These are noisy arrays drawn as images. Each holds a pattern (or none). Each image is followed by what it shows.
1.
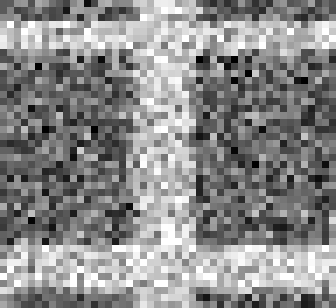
bands of rows crossing bands of columns
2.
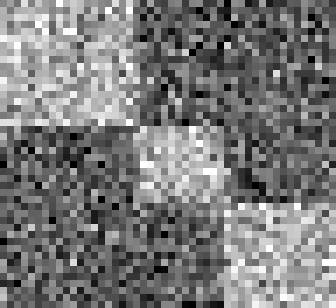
blocks along the diagonal
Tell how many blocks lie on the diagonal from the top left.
3
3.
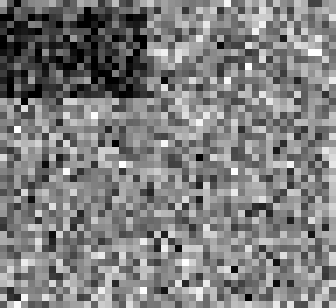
one block
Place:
top left
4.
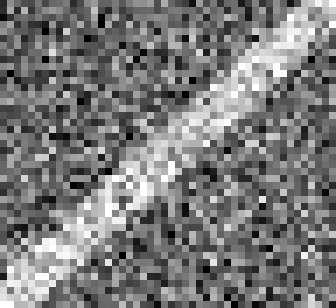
a diagonal band
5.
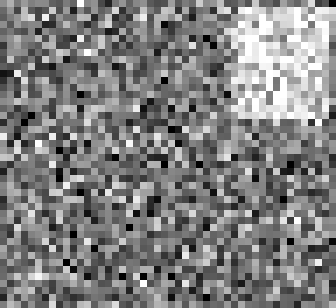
one block
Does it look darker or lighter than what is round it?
lighter
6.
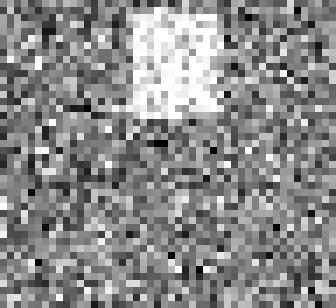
one block
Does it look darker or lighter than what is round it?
lighter
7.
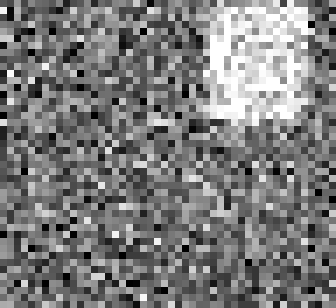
one block
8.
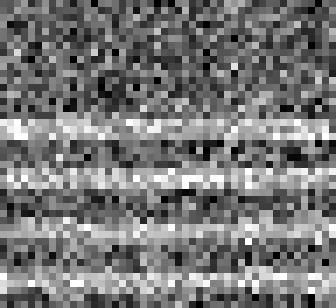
bands of rows
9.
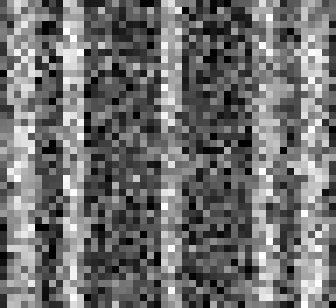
bands of columns
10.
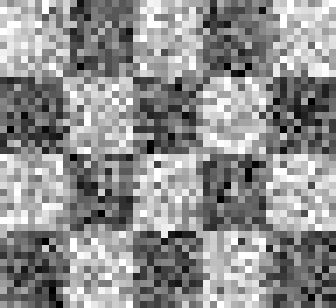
a checkerboard
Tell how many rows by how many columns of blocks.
4 by 5
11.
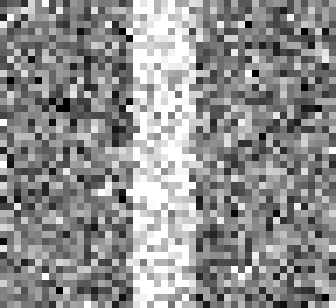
one band of columns
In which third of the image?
middle
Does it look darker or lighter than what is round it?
lighter
